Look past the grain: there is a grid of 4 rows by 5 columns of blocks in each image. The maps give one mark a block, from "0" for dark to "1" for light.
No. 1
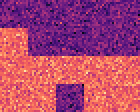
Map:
00000
10000
11111
11011
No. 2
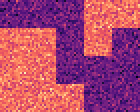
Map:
00011
11010
11000
11100
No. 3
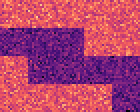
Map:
11111
00011
10000
11110
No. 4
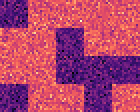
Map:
01111
11011
11000
01101
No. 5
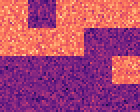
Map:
10111
11100
00001
00000
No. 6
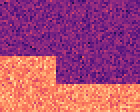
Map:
00000
00000
11000
11111
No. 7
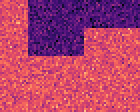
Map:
10000
10011
11111
11111
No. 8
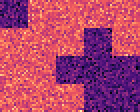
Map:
01111
11101
11000
11100
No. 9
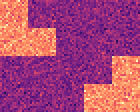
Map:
10000
11000
00001
00011
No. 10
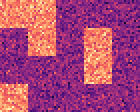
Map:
11000
01010
00010
10000
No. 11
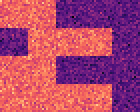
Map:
11000
01110
11000
11110
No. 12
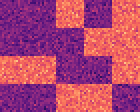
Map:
00101
00011
11001
00110
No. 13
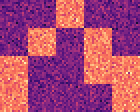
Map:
00100
01010
10011
10001
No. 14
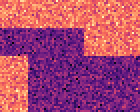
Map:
11111
00011
10000
10000
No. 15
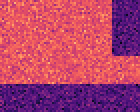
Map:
11110
11110
11111
00000
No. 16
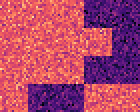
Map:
11100
11110
11100
10011
